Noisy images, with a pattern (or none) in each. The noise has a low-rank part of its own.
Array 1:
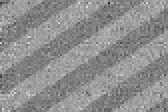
diagonal stripes
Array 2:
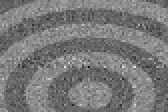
rings round one point
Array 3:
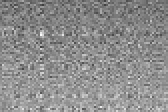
a smooth slope
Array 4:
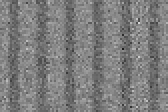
vertical stripes
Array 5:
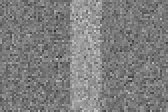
one vertical stripe
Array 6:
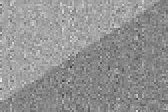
a sharp edge
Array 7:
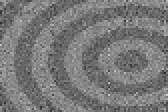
rings round one point
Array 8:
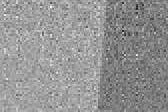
a sharp edge
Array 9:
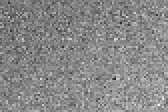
a smooth slope
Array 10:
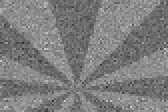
spokes from one point
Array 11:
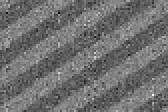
diagonal stripes
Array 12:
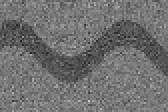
a wavy band
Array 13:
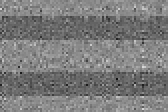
horizontal stripes
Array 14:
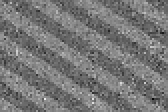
diagonal stripes
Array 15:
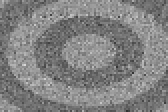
rings round one point
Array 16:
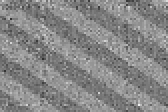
diagonal stripes
